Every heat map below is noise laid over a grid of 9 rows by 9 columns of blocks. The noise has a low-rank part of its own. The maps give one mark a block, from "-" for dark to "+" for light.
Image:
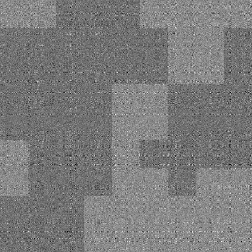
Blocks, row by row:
++---++++
------++-
------++-
----++---
----++---
+---+----
+---++-++
---++++++
---++++++
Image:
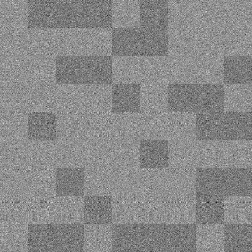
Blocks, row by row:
+---+-+++
++++--+++
++--++++-
++++-+--+
+-+++++--
+++++-+++
++-++++--
+++-+++-+
+--+---+-
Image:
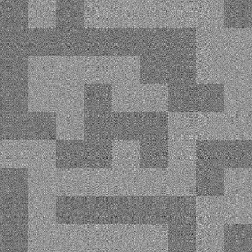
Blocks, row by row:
-+-+++++-
-------++
-++++--++
-++-++--+
--+---+++
++--+-+--
-++++++-+
-+-----++
-+++++-+-
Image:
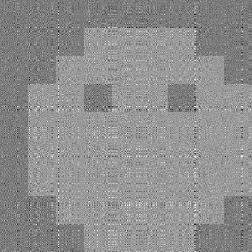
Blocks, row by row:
---------
---++++--
--++++++-
-++-++-++
-++++++++
-++++++++
-++++++++
--++++++-
---++++--
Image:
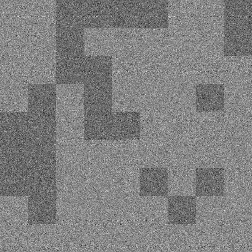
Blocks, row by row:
++----++-
++-+++++-
++--+++++
+-+-+++-+
--+--++++
--+++++++
--+++-+-+
+-++++-++
+++++++++
